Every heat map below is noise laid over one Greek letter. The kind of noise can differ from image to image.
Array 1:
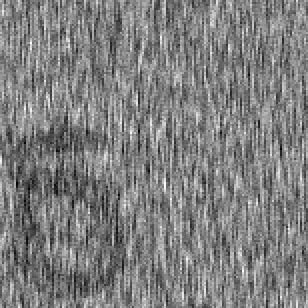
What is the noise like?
streaked along the columns
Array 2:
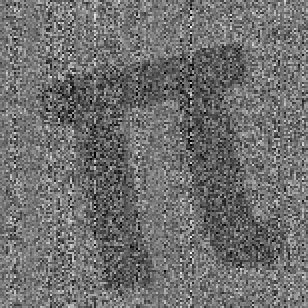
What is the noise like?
columns of uneven size
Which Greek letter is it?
pi
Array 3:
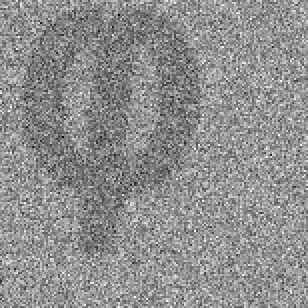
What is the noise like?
independent entries
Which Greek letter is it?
phi
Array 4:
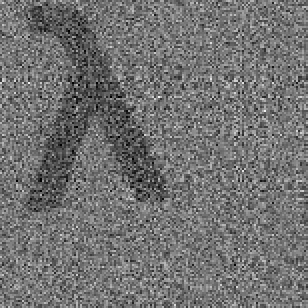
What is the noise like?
low rank plus noise
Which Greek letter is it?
lambda
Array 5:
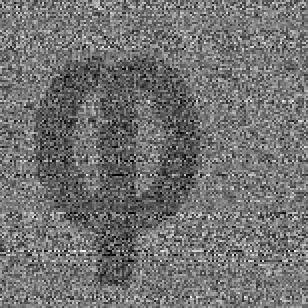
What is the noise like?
rows of uneven size
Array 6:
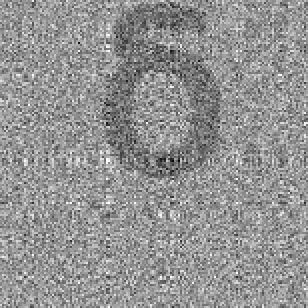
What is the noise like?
low rank plus noise
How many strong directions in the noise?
one
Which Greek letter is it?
delta
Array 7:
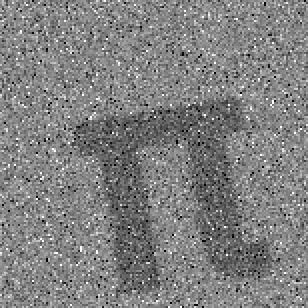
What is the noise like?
heavy tails
